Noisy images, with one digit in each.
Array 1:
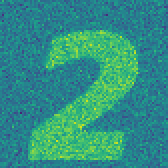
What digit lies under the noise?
2
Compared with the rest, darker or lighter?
lighter
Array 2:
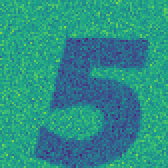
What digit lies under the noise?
5
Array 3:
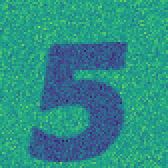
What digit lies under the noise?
5
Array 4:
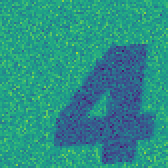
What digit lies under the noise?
4
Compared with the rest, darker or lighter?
darker
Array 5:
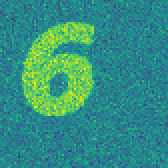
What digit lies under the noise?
6
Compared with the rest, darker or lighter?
lighter
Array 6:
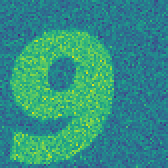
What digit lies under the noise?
9
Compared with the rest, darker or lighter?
lighter
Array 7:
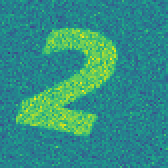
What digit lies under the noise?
2
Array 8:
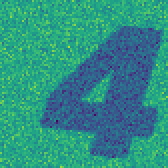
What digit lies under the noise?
4
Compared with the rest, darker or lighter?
darker
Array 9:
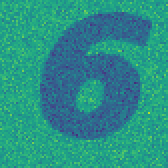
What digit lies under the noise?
6
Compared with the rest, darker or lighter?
darker
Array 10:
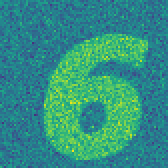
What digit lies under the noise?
6
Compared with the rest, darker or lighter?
lighter
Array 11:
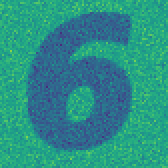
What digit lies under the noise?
6
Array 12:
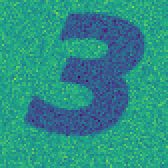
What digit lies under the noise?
3
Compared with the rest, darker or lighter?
darker
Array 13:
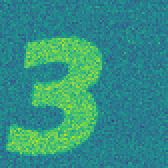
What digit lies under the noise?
3
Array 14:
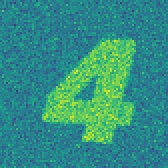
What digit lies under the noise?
4
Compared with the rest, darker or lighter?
lighter
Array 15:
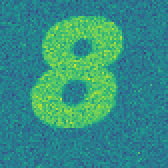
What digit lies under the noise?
8
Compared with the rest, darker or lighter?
lighter
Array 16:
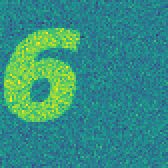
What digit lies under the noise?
6
